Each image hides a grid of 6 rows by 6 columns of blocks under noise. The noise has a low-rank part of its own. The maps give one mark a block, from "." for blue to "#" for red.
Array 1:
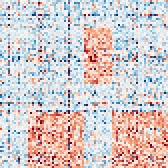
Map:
. . . . . .
. . . # . .
. . . # . .
. . . . . .
. # # . # #
. # # . # #
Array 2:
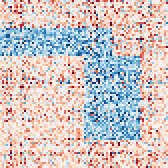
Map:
# # # # # #
. . . . # #
# # # . . #
# # # . . #
# # # . . #
# # # # # #
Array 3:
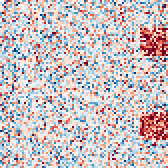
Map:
. . . . . .
. . . . . #
. . . . . .
. . . . . .
. . . . . #
. . . . . .
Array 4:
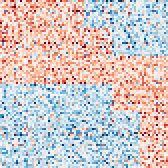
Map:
# # # . . .
# # # # . .
# # # # # #
. . . . # #
. . . . . #
. . . . . #
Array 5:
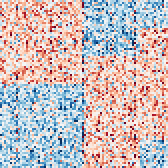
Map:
# # # . . .
# # # . . #
# # # # # #
. . . # # #
. . . # # #
. . . # # .
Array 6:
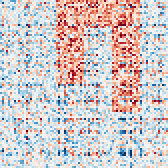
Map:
. . # # # .
. . # . # .
. . # . # .
. . . . # .
. . . . . .
. . . . . .
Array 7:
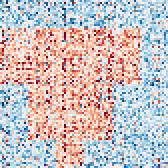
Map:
. . . . . .
# # # # # .
# # # # # .
. # # # . .
. # # # . .
. . # . . .
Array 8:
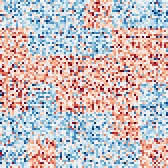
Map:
. . . # . .
# . . . # #
# # # # # #
# . # # # .
. . . . # .
. # . . . #
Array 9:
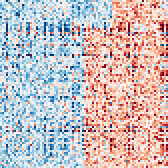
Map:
. . . . # #
. . . # # #
. . . # # #
. . . # # #
. . . # # #
. . . # # #
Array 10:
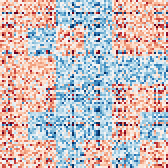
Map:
# # . . # #
# . # . # #
# # . . . .
# # . . # #
# . . . # .
# # . # . #
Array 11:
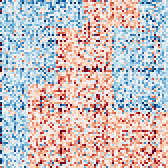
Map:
. . . # # .
. . # # . .
. . # # . .
. # # # . .
. # # # # #
. # # # # #
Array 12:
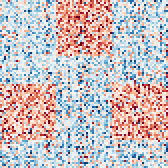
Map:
. . # # . .
. . # # . .
. . . . . .
# # . . # #
# # . . # #
. . . . . .
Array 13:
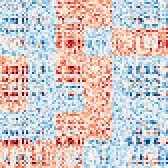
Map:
. . # # . .
. . # . # #
# . # # . .
# . . # . .
. . # # . .
# # # . . .
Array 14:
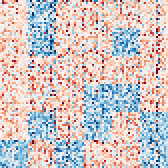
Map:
# . # # # #
# . # # . #
# # # # # #
# # # . . #
# . # . # .
. # . # # .
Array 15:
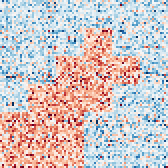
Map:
. . . . . .
. . . # . .
. . # # # .
. # # # . .
# # # . . .
# # # . . .
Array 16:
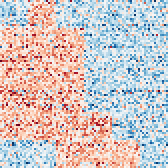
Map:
. # . . . .
# # # . . .
# # # . . .
# # # . . .
# # # # . .
. . # # # .
